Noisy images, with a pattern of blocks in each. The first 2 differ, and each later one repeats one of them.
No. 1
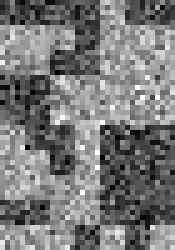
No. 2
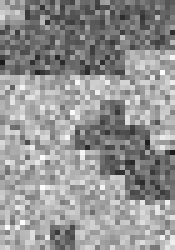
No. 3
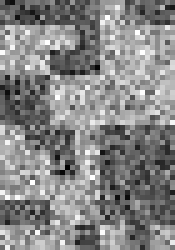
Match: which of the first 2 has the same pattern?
1
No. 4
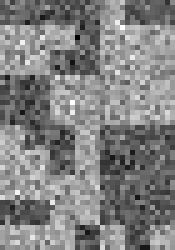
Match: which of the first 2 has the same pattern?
1
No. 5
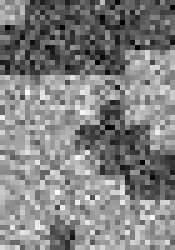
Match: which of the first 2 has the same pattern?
2
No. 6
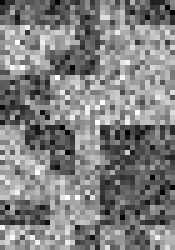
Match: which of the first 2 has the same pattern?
1
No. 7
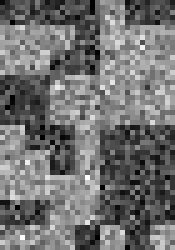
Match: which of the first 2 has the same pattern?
1
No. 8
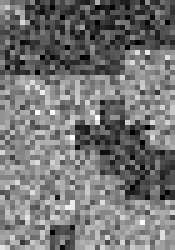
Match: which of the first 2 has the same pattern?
2
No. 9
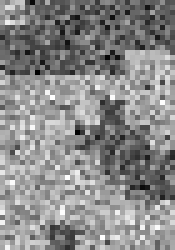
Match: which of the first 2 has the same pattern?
2
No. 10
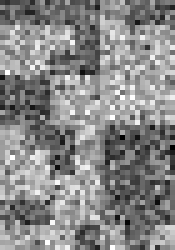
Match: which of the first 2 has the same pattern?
1
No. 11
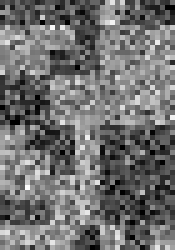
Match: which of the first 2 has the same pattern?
1
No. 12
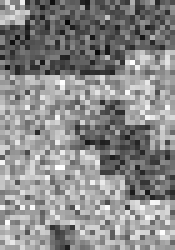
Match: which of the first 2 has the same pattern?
2
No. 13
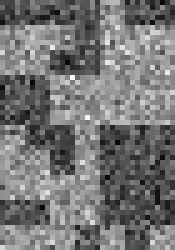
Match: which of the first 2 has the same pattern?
1
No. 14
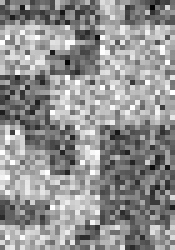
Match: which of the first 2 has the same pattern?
1
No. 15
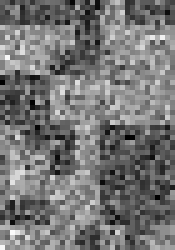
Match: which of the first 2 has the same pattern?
1
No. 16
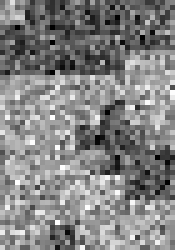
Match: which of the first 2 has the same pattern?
2
